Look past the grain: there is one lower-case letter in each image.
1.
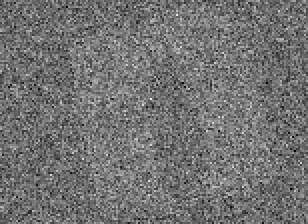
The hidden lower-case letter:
n
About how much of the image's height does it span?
nearly all
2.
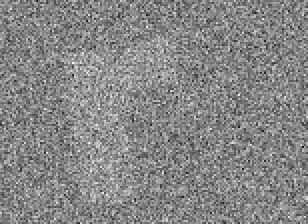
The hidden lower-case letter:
r
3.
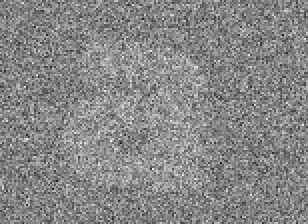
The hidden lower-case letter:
a
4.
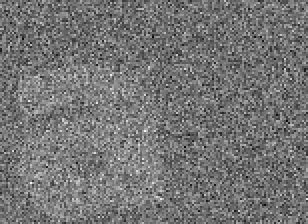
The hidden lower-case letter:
a
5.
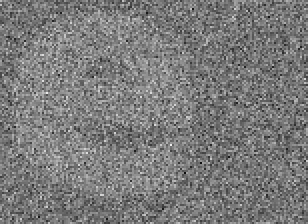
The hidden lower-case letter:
e
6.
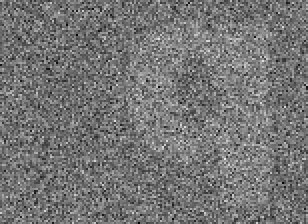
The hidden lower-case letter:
q
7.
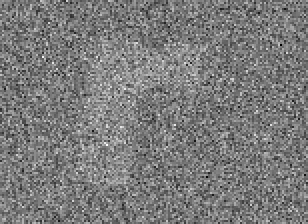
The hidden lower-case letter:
r
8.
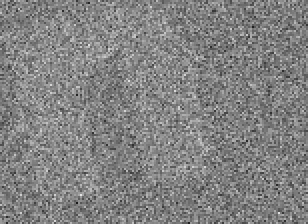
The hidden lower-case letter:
n
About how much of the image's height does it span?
nearly all
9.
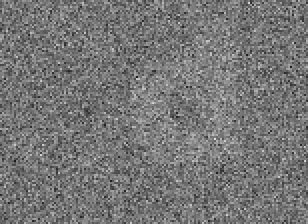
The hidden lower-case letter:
d
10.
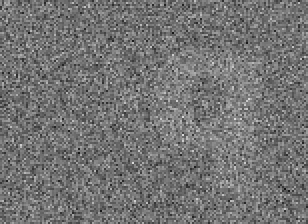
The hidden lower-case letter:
q
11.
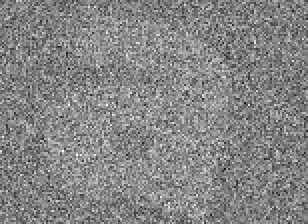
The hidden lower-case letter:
a
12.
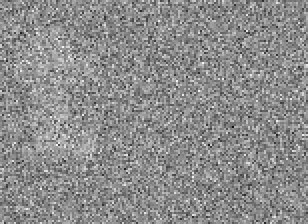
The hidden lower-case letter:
t
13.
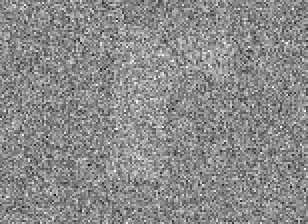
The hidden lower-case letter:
r
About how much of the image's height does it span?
two thirds
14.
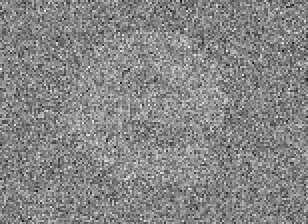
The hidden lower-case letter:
e
